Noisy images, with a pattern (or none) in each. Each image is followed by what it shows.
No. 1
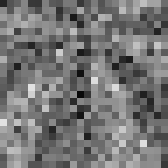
spokes from one point
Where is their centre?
top middle
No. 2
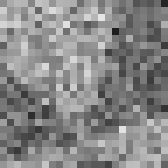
spokes from one point
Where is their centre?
bottom middle
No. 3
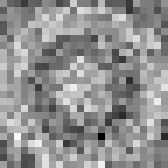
rings round one point
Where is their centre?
centre
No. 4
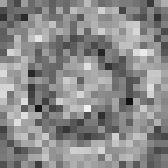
rings round one point
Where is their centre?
centre
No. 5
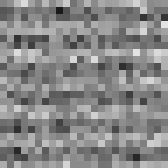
horizontal stripes
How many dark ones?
6
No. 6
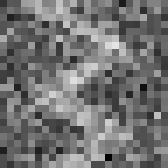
a wavy band
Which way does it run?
top to bottom
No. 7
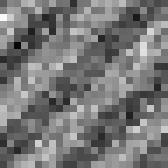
diagonal stripes
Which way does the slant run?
bottom left to top right
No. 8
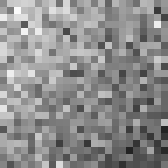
a smooth slope
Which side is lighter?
top left
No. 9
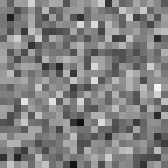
only noise
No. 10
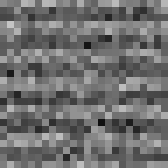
horizontal stripes
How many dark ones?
6
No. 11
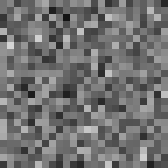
only noise
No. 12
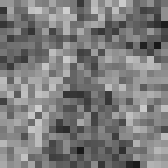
spokes from one point
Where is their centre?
top middle
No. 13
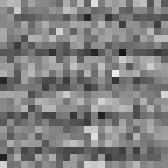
horizontal stripes
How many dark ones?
5
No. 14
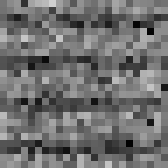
horizontal stripes
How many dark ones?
4
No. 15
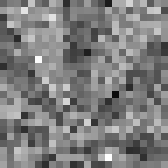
spokes from one point
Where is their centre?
bottom middle
